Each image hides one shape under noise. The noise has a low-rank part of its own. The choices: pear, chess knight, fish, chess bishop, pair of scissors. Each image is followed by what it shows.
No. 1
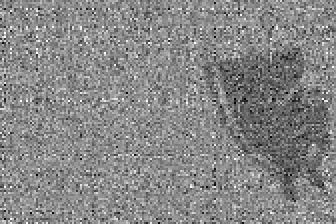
chess knight
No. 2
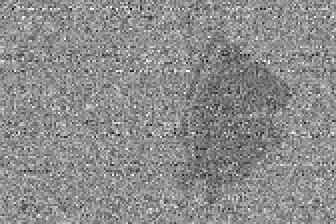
chess knight
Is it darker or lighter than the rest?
darker
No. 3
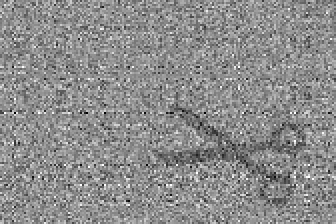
pair of scissors
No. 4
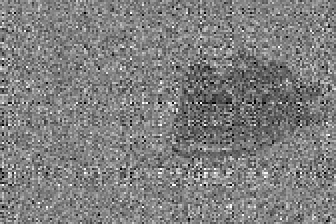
chess knight
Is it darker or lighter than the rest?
darker
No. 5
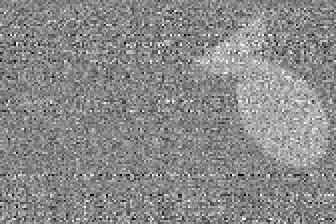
fish
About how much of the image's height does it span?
two thirds
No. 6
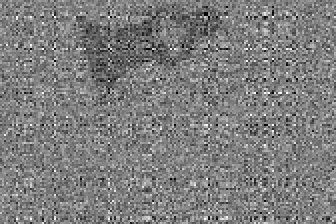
chess bishop
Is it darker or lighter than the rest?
darker
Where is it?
top middle
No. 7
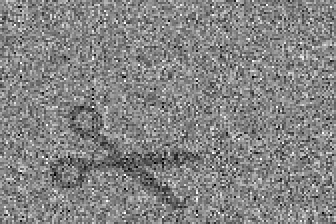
pair of scissors
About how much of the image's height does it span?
half
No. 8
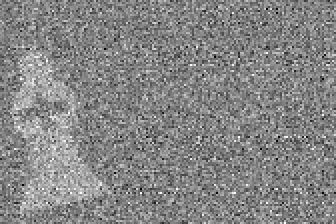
chess bishop
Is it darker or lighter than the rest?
lighter
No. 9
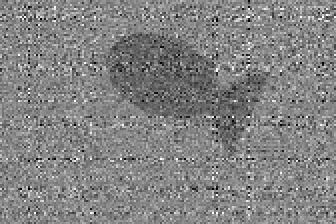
fish
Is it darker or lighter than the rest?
darker
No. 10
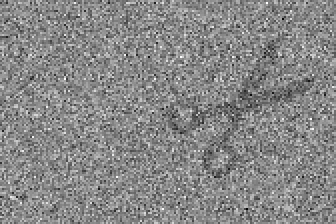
pair of scissors
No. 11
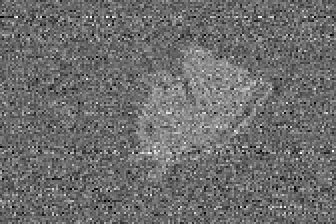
chess knight
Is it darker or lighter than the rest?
lighter
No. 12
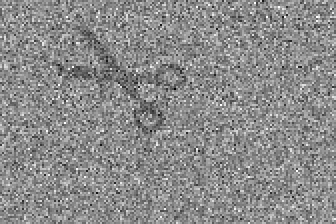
pair of scissors
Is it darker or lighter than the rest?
darker
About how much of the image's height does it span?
half
